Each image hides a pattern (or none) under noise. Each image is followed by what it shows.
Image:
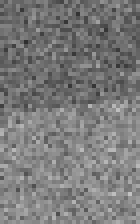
a sharp edge
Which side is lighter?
bottom
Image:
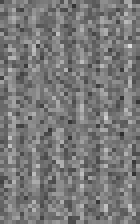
vertical stripes
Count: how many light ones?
6
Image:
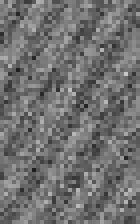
diagonal stripes
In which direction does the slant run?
bottom left to top right
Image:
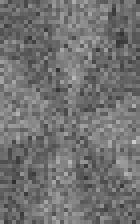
spokes from one point
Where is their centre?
centre
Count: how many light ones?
4
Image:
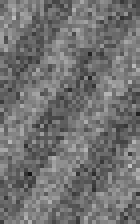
diagonal stripes
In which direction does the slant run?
bottom left to top right
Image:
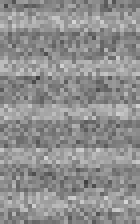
horizontal stripes
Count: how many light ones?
5
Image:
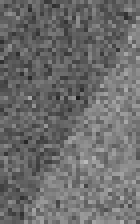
a sharp edge
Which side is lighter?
bottom right
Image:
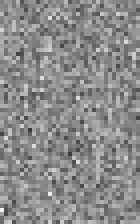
only noise
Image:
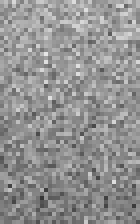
a smooth slope
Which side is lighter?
top
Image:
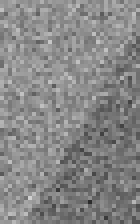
a sharp edge
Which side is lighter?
top left
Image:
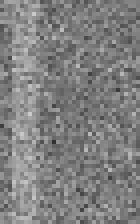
one vertical stripe
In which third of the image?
left
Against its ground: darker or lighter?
lighter
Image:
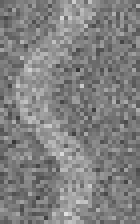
a wavy band
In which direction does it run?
top to bottom
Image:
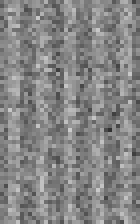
vertical stripes
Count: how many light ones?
5
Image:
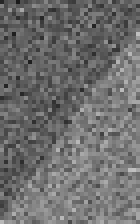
a sharp edge
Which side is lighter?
bottom right
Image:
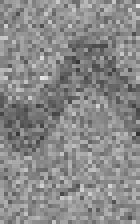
a wavy band
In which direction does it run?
left to right
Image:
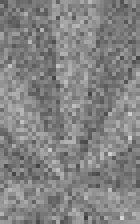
spokes from one point
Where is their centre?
bottom middle
